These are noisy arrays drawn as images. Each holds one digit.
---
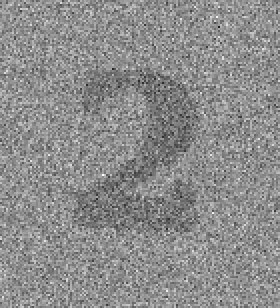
dark 2
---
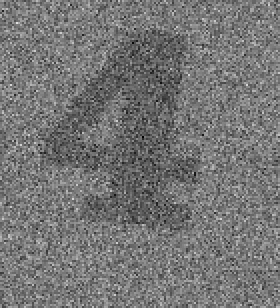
dark 4
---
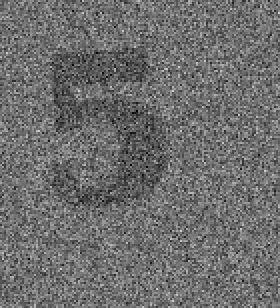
dark 5
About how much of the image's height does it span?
half
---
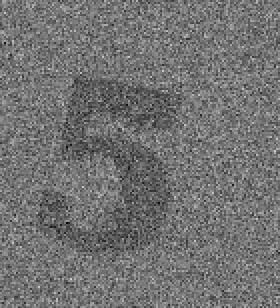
dark 5
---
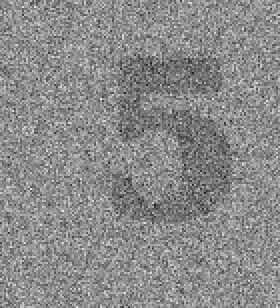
dark 5
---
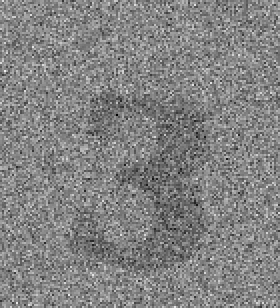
dark 3
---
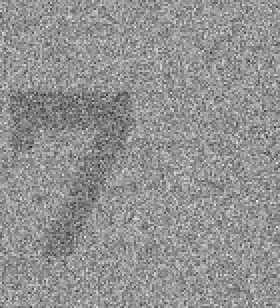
dark 7
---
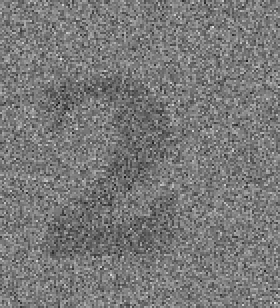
dark 2
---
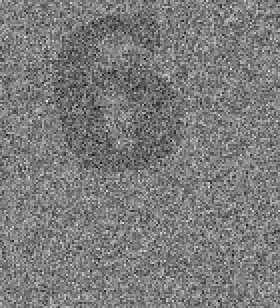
dark 6
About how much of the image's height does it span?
half
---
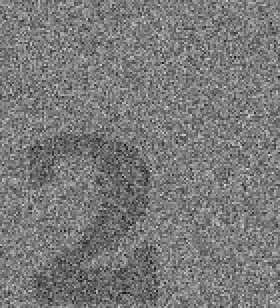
dark 2
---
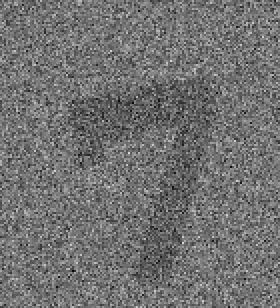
dark 7
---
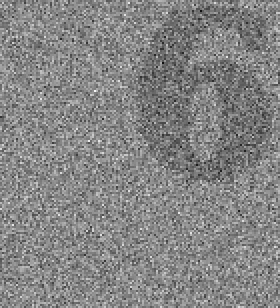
dark 6
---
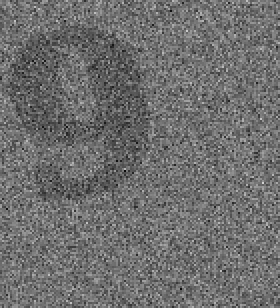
dark 9
